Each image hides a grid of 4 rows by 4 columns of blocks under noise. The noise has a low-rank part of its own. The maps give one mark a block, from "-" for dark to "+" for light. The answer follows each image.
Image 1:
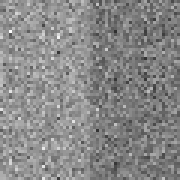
+ + - -
+ + - -
+ + - -
+ + - -
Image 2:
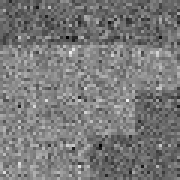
- - - -
+ + + +
+ + + -
+ + - -
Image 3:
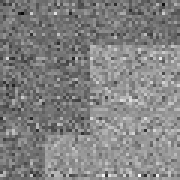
- - - -
- - + +
- - + +
- + + +
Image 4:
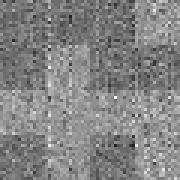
- - - +
- + - -
+ + + +
- + - +
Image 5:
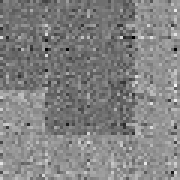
- - - +
- - - +
+ - - +
+ + + +
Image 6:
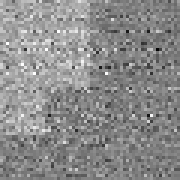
+ + - -
+ + - -
+ - - -
- - - -
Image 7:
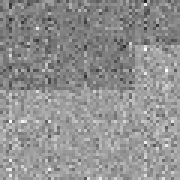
- - - -
- - - +
+ + + +
+ + + +
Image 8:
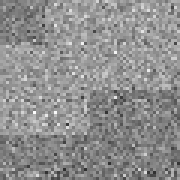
- + + +
+ + + +
+ + - -
- - - -
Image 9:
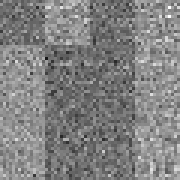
- + - +
+ - - +
+ - - +
+ - - +
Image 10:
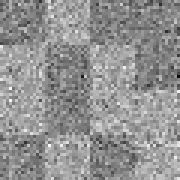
- + - -
+ - + -
+ - + +
- + - +
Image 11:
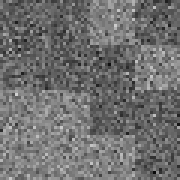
- - + -
- - - +
+ + - -
+ + + -
